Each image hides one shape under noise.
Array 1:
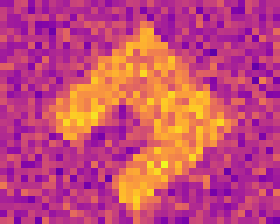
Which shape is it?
square with a notch
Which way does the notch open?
down and left
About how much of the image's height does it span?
nearly all
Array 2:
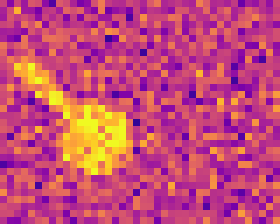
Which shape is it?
lollipop
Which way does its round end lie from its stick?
down and right
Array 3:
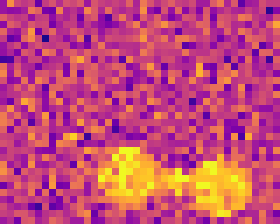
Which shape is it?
dumbbell
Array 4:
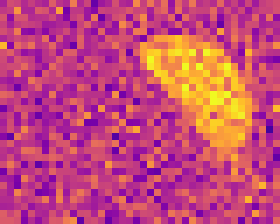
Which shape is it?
half disc
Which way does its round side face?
up and right
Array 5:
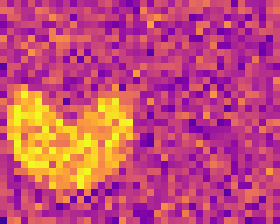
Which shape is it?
disc with a wedge cut out
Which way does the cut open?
up
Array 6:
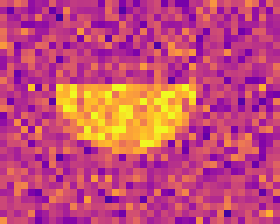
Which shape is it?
half disc
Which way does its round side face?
down
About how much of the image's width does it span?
half
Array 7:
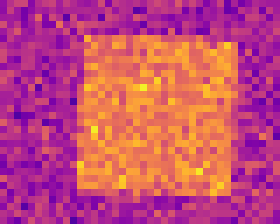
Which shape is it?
square
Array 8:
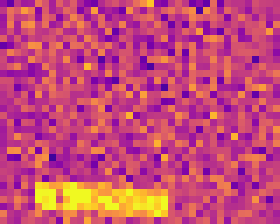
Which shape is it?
bar
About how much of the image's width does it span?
half
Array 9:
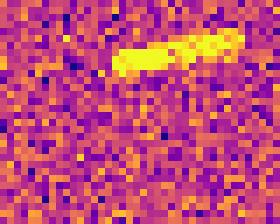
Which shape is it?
bar
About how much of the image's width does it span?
half
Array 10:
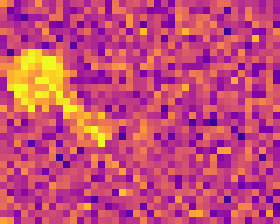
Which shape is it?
lollipop
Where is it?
middle left
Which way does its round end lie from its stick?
up and left
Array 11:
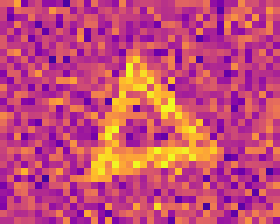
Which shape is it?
triangle frame
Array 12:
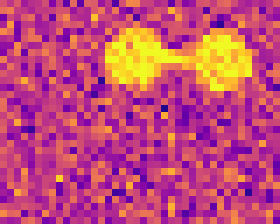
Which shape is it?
dumbbell
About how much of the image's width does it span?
half
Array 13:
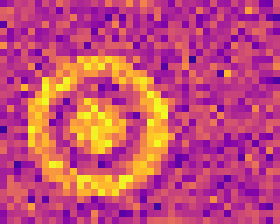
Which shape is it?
bullseye
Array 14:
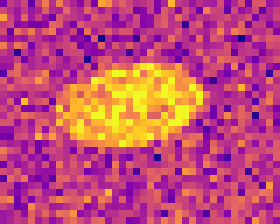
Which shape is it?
ellipse
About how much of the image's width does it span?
half
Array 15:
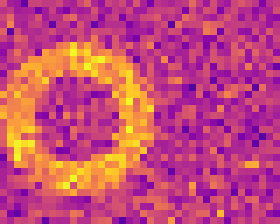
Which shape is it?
ring
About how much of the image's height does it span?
two thirds
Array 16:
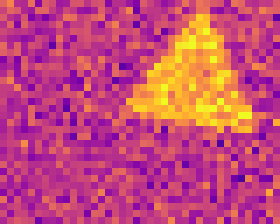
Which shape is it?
triangle
